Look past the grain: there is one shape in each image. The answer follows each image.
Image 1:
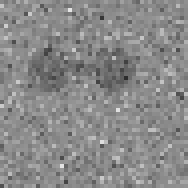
dumbbell
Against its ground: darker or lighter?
darker
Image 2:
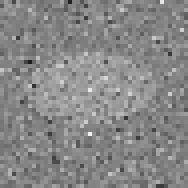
ellipse
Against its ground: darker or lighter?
lighter
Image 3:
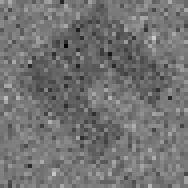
square with a notch
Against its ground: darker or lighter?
darker
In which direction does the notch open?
down and right
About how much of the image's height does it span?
nearly all
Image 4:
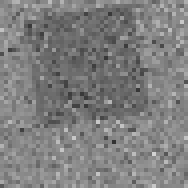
square
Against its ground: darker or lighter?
darker
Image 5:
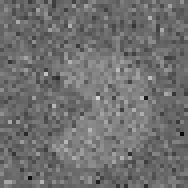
disc with a wedge cut out
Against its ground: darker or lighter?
lighter
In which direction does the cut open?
left
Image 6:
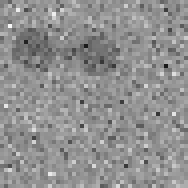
dumbbell
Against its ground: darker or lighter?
darker
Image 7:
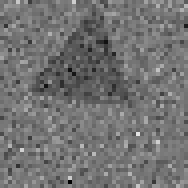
triangle
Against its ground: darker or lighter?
darker
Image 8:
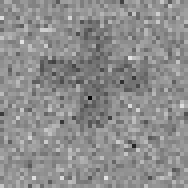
cross
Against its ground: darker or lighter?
darker
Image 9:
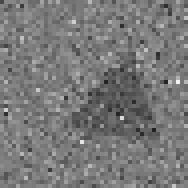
triangle
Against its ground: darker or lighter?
darker
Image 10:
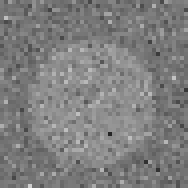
disc
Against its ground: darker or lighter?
lighter
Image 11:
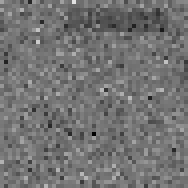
bar
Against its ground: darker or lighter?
darker
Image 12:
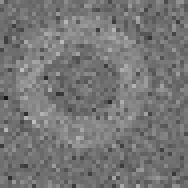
ring
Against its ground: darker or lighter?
lighter
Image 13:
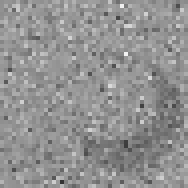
crescent
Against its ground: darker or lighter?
darker
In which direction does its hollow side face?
up and left
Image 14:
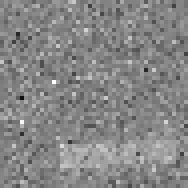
bar
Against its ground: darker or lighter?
lighter
